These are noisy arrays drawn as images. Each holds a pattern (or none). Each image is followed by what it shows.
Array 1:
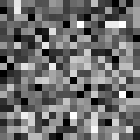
only noise
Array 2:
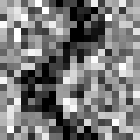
a wavy band
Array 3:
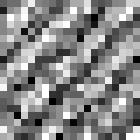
diagonal stripes
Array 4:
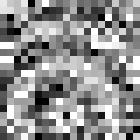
rings round one point
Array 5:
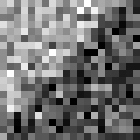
a sharp edge
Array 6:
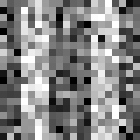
vertical stripes
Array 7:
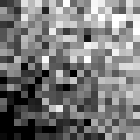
a smooth slope
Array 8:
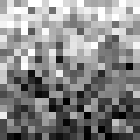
a smooth slope
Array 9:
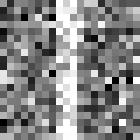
one vertical stripe
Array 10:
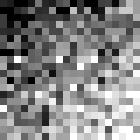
a smooth slope
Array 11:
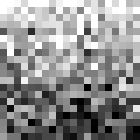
a smooth slope
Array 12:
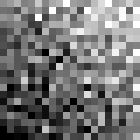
a smooth slope
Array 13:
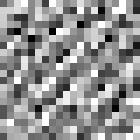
diagonal stripes
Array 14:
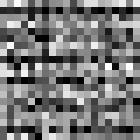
horizontal stripes
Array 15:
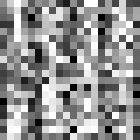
vertical stripes
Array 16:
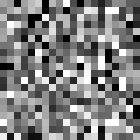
only noise
